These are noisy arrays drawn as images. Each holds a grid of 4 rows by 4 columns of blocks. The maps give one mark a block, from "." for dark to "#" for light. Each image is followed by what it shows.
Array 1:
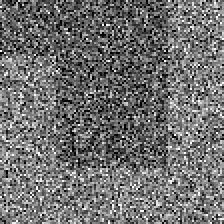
. . . #
# . . #
# . . #
# # # #
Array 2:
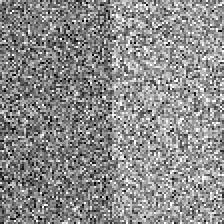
. . # #
. . # #
. . # #
. . # #
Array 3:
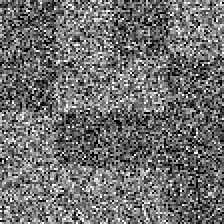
. # . #
. # # .
# . . .
# # # .
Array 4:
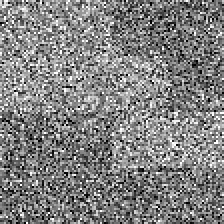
# # . .
# # # .
. . # #
. . . .
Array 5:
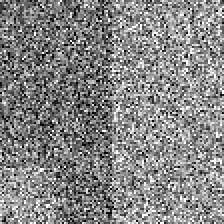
. . # #
. . # #
. . # #
# . # #
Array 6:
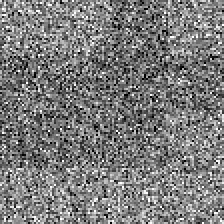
# # . #
. . . .
. . . #
# # # #
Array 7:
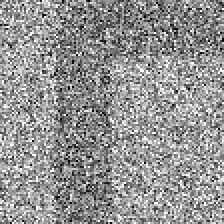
# . . .
# . # #
# . # #
# . # #
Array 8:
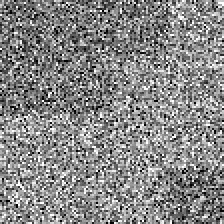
. . . #
. . # #
# # # #
# # # .
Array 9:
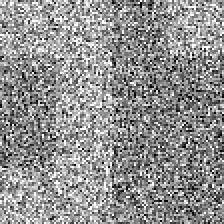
# # . #
. # . .
. # . .
# # . .
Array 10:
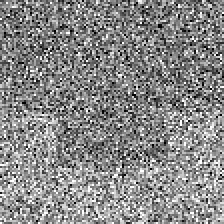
. . . .
. . . .
# . . #
# # # #
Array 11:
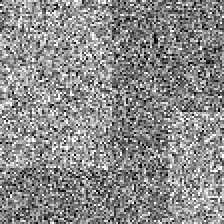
# # . .
# # . .
# # . #
. . . #
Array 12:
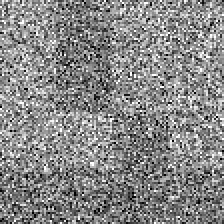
# . # #
# . # #
# # . #
. . . .
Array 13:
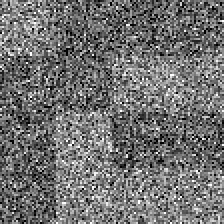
# . . .
. . # #
. # . .
. # # #
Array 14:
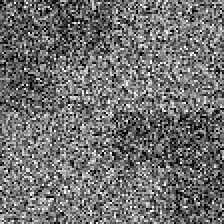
. . # #
. # # #
# # . .
# # # .
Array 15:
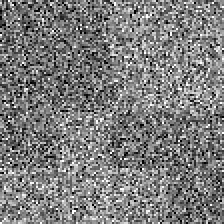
. . # #
. . # #
. # . .
# # # .
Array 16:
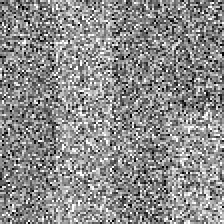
. # . .
. # . .
. # . #
. # . #
